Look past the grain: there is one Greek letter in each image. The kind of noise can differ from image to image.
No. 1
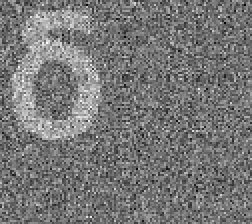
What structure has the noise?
low rank plus noise
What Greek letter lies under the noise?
delta
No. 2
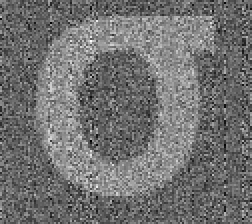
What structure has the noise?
columns of uneven size
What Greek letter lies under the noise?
sigma
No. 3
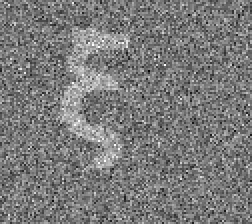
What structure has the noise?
independent entries
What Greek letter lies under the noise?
xi
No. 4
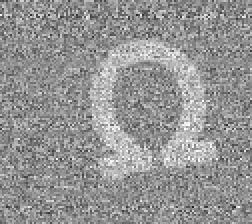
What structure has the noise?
rows of uneven size
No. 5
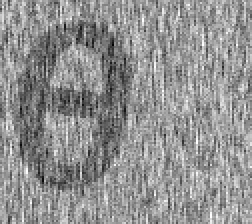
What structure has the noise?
streaked along the columns
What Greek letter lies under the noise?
theta
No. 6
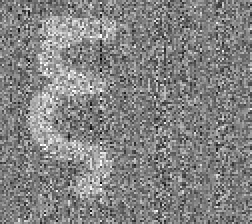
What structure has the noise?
columns of uneven size
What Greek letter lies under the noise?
xi
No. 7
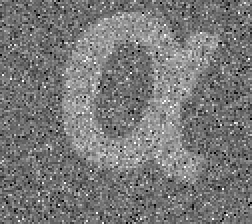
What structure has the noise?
heavy tails
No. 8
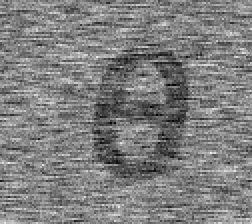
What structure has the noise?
streaked along the rows
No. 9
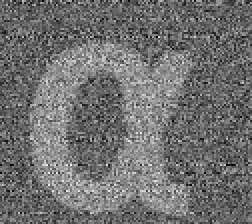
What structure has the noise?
rows of uneven size
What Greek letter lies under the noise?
alpha
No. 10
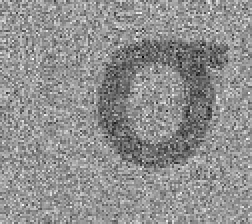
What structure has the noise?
low rank plus noise
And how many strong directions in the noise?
two
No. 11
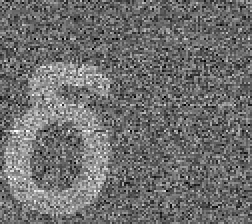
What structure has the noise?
rows of uneven size
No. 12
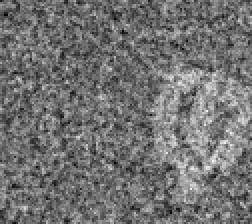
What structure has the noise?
blotchy
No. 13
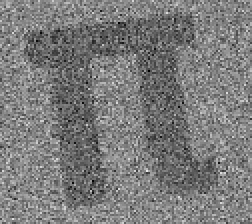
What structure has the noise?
low rank plus noise
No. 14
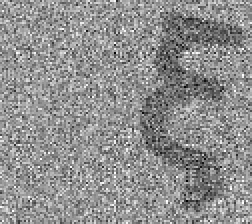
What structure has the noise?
low rank plus noise
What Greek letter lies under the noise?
xi
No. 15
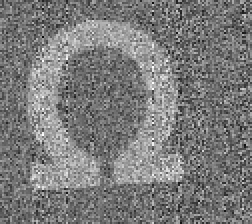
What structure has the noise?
columns of uneven size
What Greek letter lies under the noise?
omega
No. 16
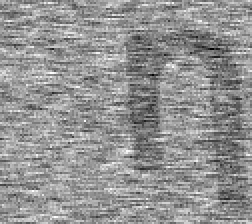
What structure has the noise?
streaked along the rows
